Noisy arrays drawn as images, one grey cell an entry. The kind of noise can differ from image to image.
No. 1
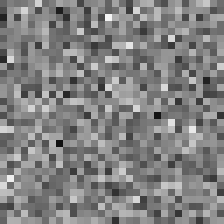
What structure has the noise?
independent entries
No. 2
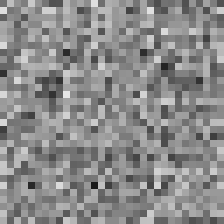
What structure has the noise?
low rank plus noise
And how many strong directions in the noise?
five to eight
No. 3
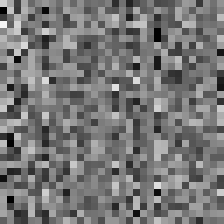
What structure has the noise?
columns of uneven size
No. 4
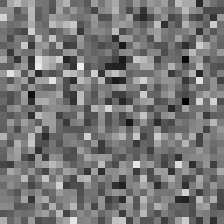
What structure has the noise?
low rank plus noise
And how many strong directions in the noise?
one
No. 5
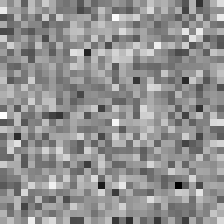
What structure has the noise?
low rank plus noise
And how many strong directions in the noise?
five to eight
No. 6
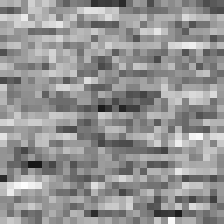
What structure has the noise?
streaked along the rows
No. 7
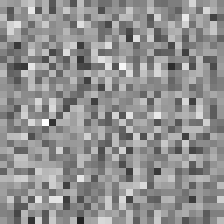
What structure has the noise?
low rank plus noise
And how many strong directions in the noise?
three or four
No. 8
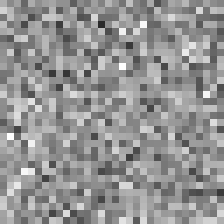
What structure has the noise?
independent entries
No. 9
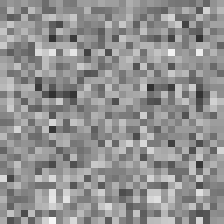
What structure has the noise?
low rank plus noise
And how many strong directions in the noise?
one
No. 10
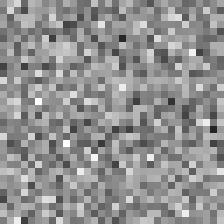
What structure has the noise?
independent entries
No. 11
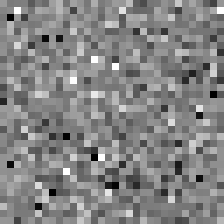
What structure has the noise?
heavy tails
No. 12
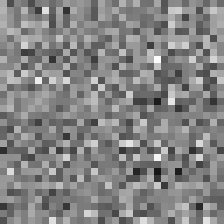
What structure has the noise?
low rank plus noise
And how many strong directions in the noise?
five to eight
